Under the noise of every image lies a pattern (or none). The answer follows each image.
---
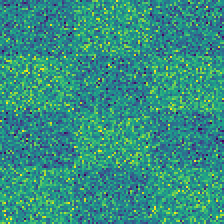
a checkerboard
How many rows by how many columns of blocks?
4 by 3
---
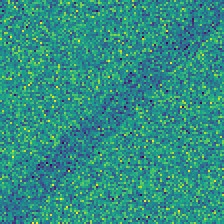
a diagonal band
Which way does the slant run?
bottom left to top right
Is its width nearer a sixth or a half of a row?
a sixth
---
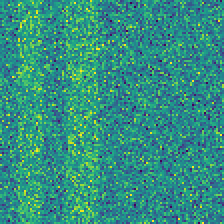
bands of columns
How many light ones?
2
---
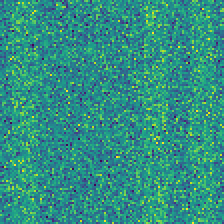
bands of columns
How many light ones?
3
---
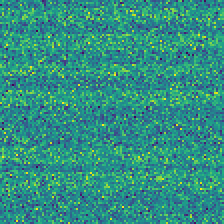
bands of rows
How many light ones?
6
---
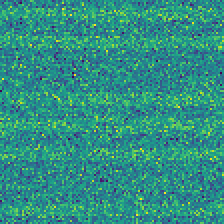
bands of rows
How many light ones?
6
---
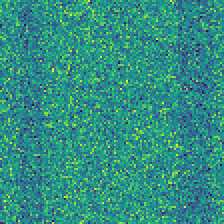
bands of columns
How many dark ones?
2
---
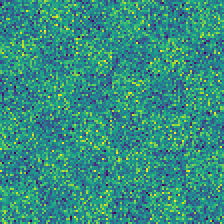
a checkerboard
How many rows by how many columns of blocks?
6 by 6
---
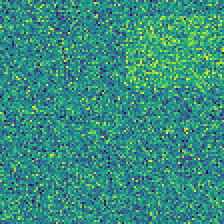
one block
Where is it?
top right
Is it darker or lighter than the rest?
lighter
